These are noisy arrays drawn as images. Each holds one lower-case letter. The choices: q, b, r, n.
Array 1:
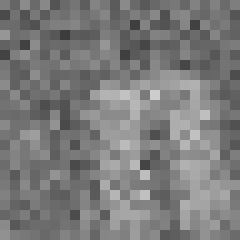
n
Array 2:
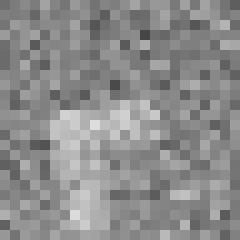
r
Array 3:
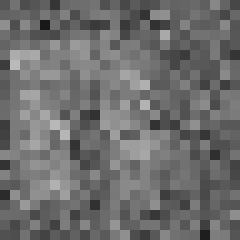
n
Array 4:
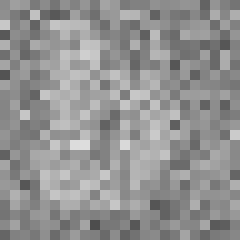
b
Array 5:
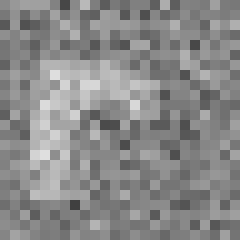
r
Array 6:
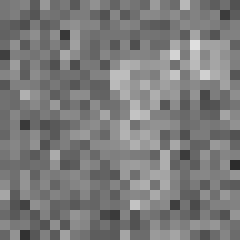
r
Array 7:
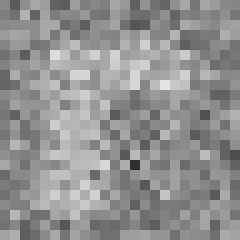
r
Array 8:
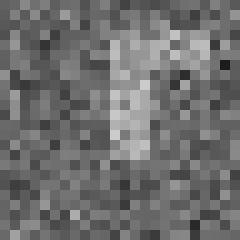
r
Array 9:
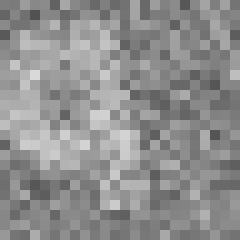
q
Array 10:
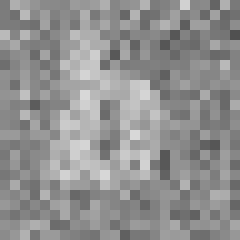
b
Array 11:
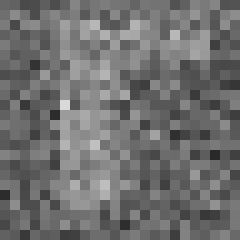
r
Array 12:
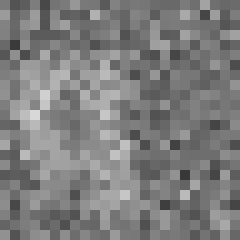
q
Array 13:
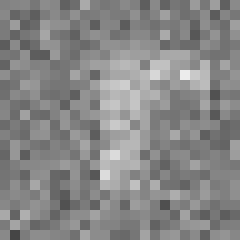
r
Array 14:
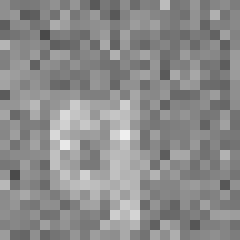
q
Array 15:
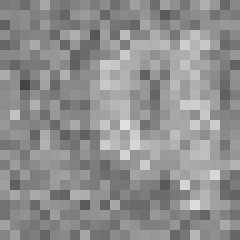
q
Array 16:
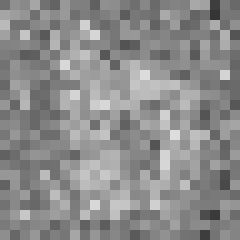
b
